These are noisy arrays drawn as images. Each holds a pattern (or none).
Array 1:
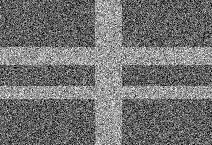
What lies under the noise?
bands of rows crossing bands of columns
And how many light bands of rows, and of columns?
2 and 1
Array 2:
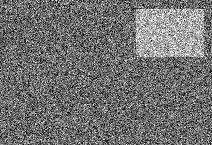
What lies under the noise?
one block
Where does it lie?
top right
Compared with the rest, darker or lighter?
lighter
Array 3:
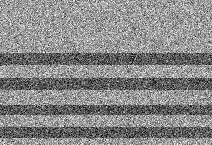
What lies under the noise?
bands of rows
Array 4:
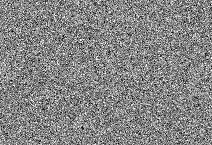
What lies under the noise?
only noise
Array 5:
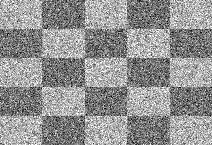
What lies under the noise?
a checkerboard
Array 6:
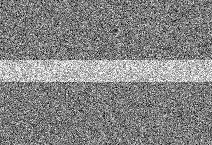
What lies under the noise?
one band of rows
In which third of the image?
middle
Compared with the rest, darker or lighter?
lighter
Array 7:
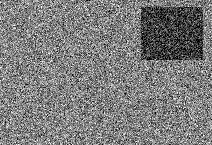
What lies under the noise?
one block
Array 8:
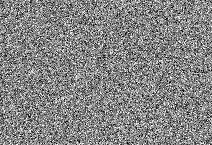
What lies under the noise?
only noise
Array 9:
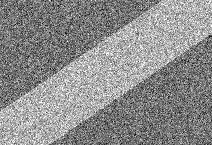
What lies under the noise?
a diagonal band
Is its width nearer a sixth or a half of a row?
a half
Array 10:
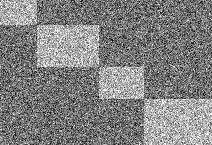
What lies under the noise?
blocks along the diagonal
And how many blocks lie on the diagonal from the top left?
4
